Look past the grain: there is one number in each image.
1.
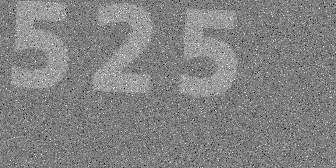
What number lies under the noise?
525
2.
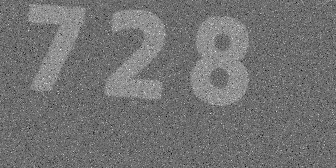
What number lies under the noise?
728
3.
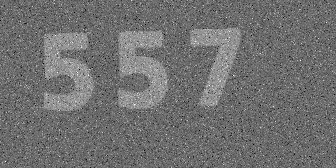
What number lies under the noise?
557
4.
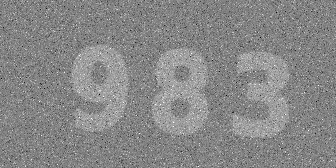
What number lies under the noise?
983
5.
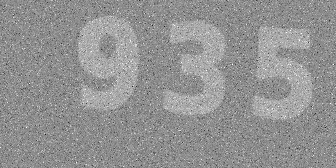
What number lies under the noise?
935
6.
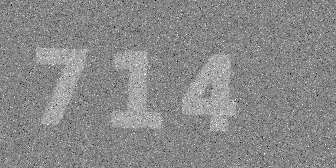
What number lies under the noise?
714
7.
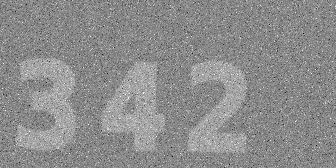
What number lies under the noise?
342
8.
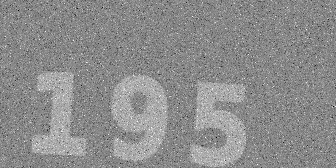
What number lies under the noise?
195
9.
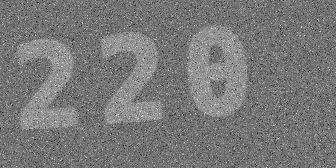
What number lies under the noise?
220
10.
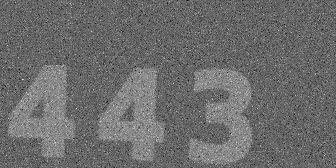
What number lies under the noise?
443
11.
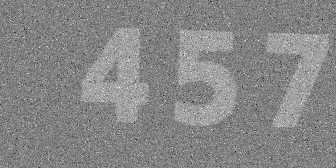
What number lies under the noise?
457
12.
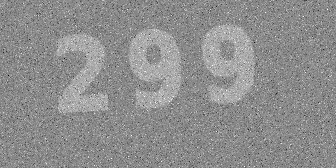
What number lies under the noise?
299
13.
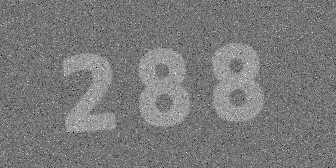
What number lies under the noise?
288
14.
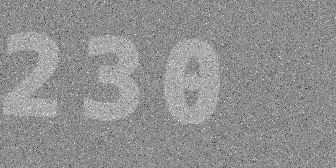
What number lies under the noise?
230
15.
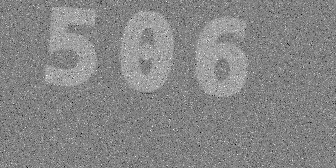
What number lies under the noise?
506
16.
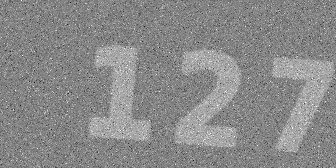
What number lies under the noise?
127
